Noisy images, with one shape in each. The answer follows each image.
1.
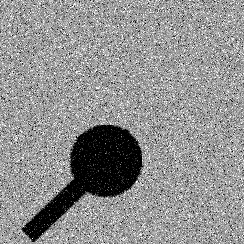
dark lollipop
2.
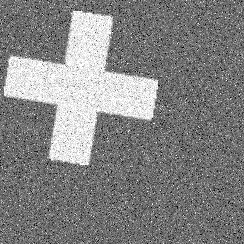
light cross
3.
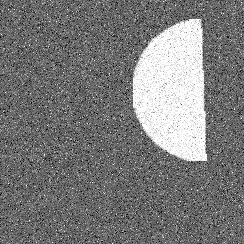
light half disc
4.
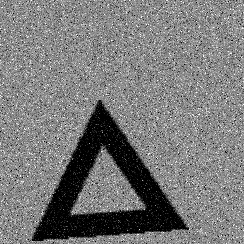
dark triangle frame
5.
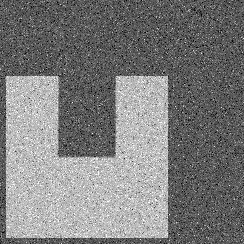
light square with a notch
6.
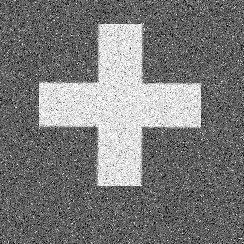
light cross
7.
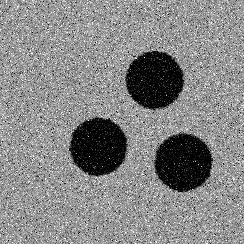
dark three dots
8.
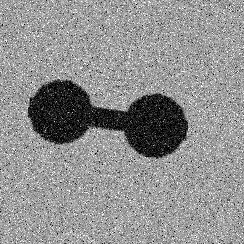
dark dumbbell
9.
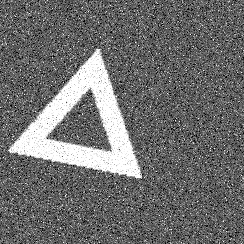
light triangle frame
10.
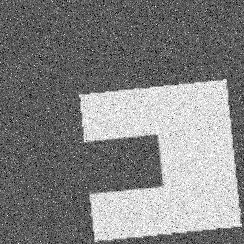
light square with a notch
